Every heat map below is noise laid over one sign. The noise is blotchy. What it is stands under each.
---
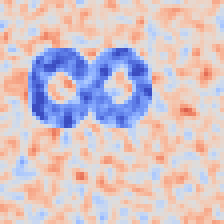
blue infinity sign
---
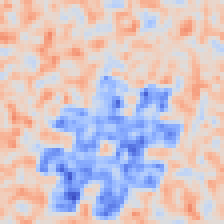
blue hash sign
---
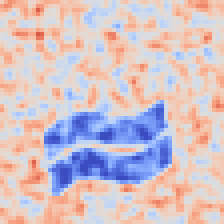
blue approximately sign
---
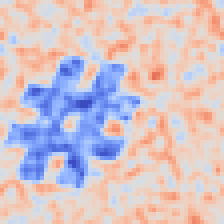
blue hash sign
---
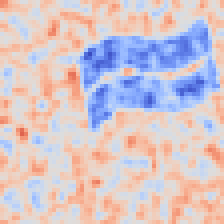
blue approximately sign
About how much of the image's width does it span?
two thirds
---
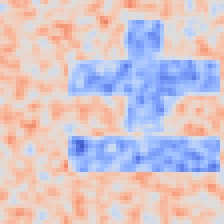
blue plus-minus sign
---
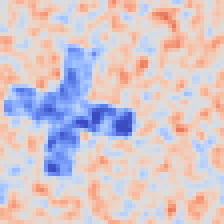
blue plus sign
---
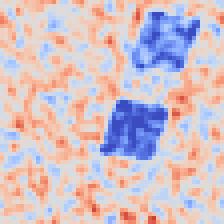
blue colon
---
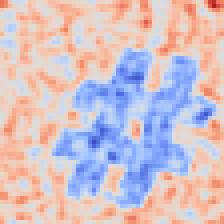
blue hash sign
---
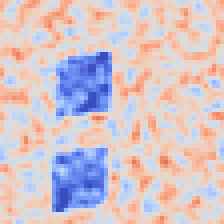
blue colon
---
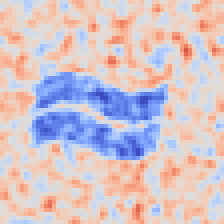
blue approximately sign
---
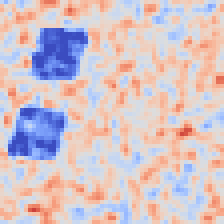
blue colon
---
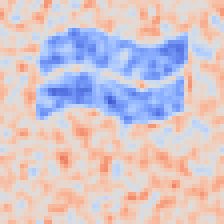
blue approximately sign
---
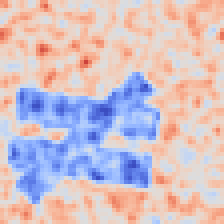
blue not-equal sign
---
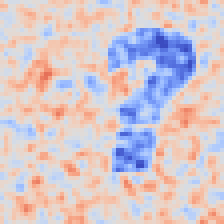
blue question mark
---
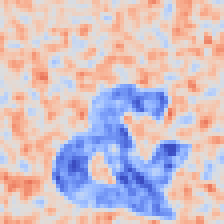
blue ampersand
